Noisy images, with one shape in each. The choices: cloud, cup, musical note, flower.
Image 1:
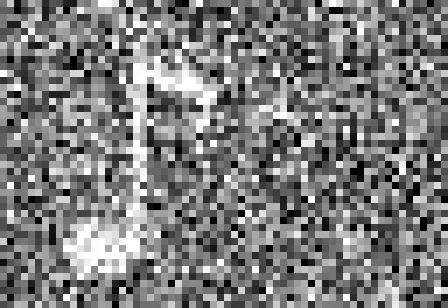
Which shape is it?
musical note
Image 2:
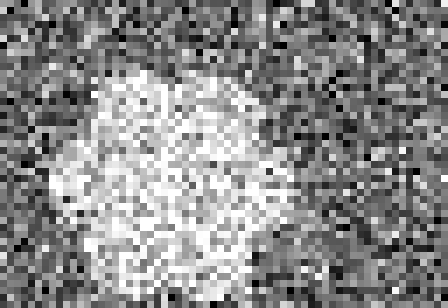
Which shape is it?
flower
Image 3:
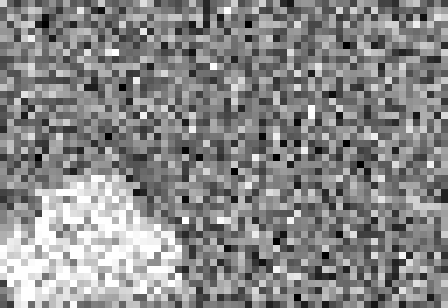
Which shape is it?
cloud
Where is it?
bottom left
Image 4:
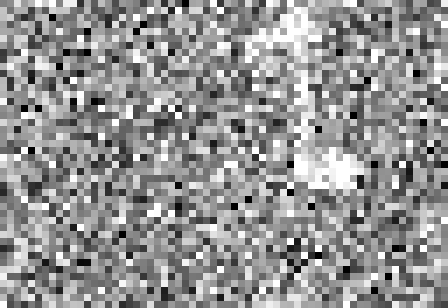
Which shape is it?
musical note
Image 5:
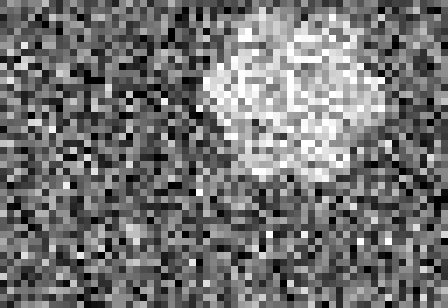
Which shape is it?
flower
